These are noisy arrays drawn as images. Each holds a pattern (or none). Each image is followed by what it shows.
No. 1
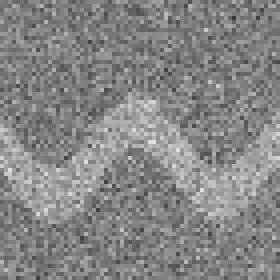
a wavy band
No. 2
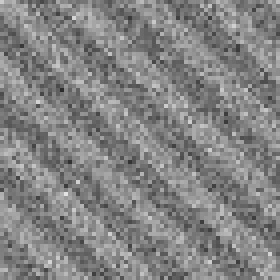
diagonal stripes
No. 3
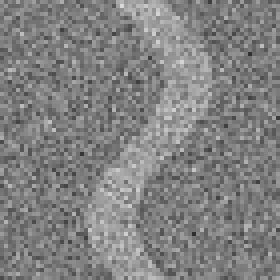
a wavy band
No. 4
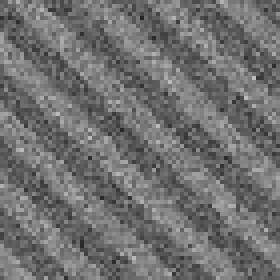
diagonal stripes
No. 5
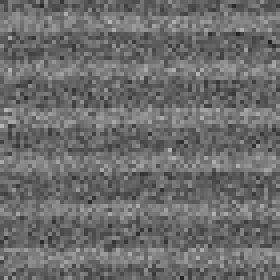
horizontal stripes
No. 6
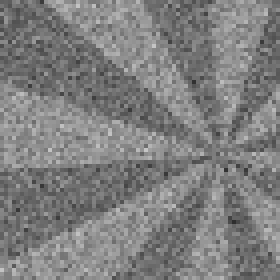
spokes from one point
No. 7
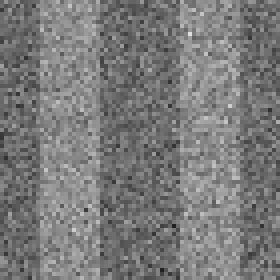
vertical stripes
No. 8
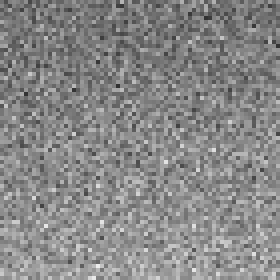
a smooth slope
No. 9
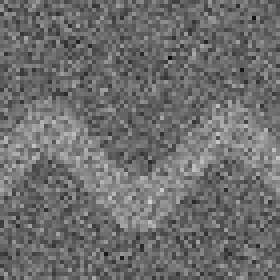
a wavy band
